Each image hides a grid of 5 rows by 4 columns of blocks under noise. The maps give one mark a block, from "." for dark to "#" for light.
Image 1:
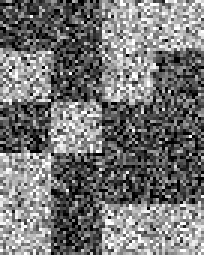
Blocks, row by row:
. . # #
# . # .
. # . .
# . . .
# . # #
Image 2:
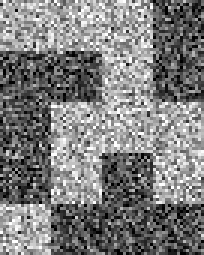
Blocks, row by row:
# # # .
. . # .
. # # #
. # . #
# . . .
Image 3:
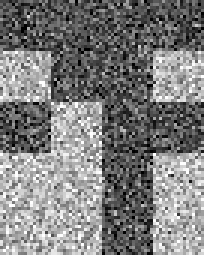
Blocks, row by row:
. . . .
# . . #
. # . .
# # . #
# # . #
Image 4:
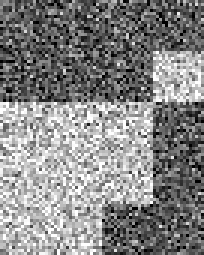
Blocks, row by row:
. . . .
. . . #
# # # .
# # # .
# # . .
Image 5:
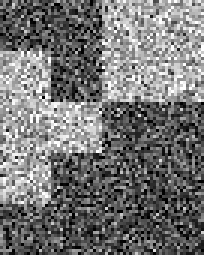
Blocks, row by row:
. . # #
# . # #
# # . .
# . . .
. . . .
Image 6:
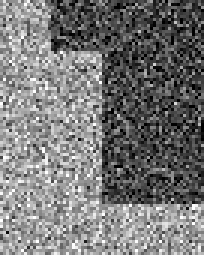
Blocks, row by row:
# . . .
# # . .
# # . .
# # . .
# # # #
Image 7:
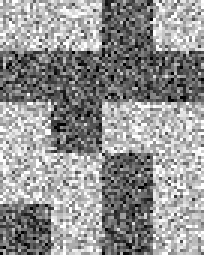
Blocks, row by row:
# # . #
. . . .
# . # #
# # . #
. # . #
